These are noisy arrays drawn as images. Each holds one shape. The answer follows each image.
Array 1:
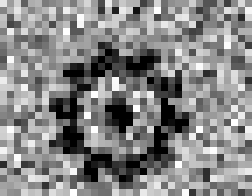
gear
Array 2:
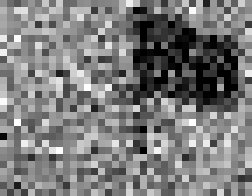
flag
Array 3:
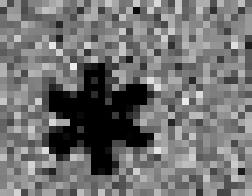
asterisk
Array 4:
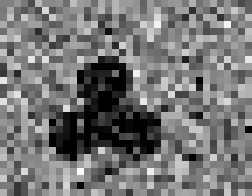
club
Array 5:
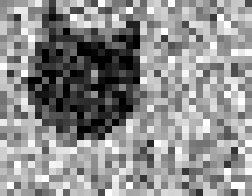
cat's head
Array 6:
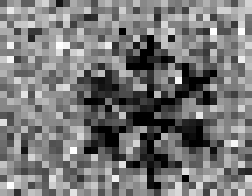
snowflake
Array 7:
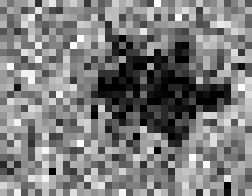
turtle
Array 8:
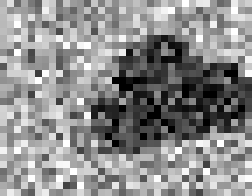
cloud
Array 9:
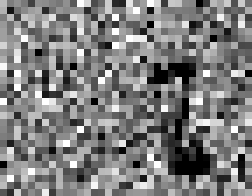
musical note
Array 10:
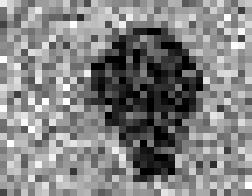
light bulb
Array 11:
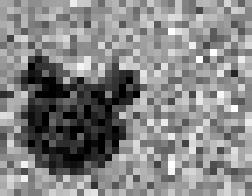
bear's head
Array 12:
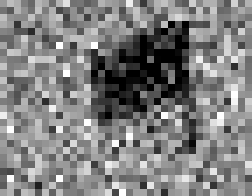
flag
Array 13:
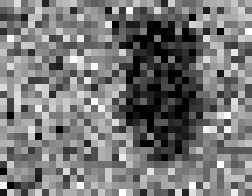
footprint
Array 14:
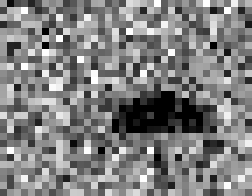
umbrella
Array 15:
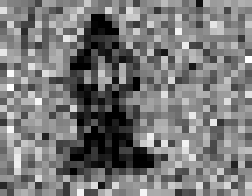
chess bishop
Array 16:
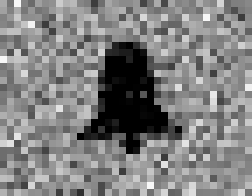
bell
